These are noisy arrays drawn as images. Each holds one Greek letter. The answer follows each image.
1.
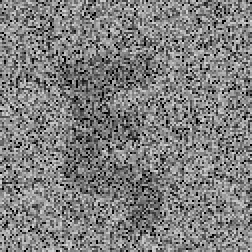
xi
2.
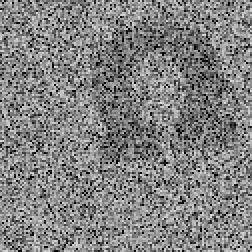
omega
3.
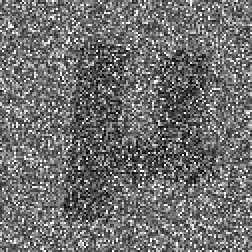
mu
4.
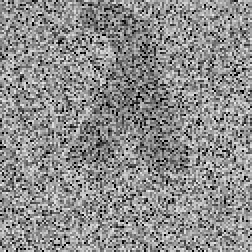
lambda
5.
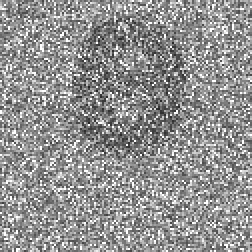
theta
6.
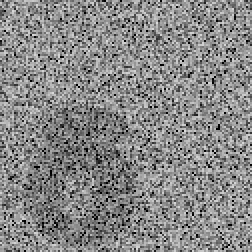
delta
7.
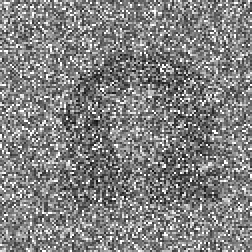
omega
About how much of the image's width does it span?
two thirds
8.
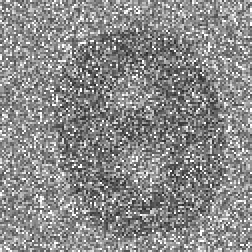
theta
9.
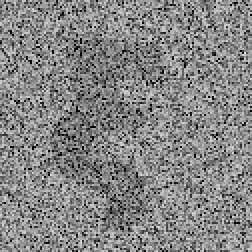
xi
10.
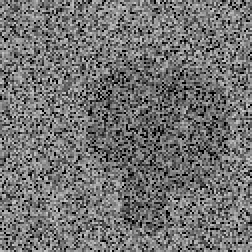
phi
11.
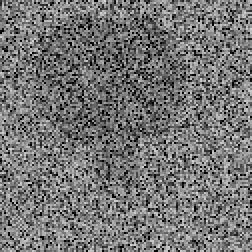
phi
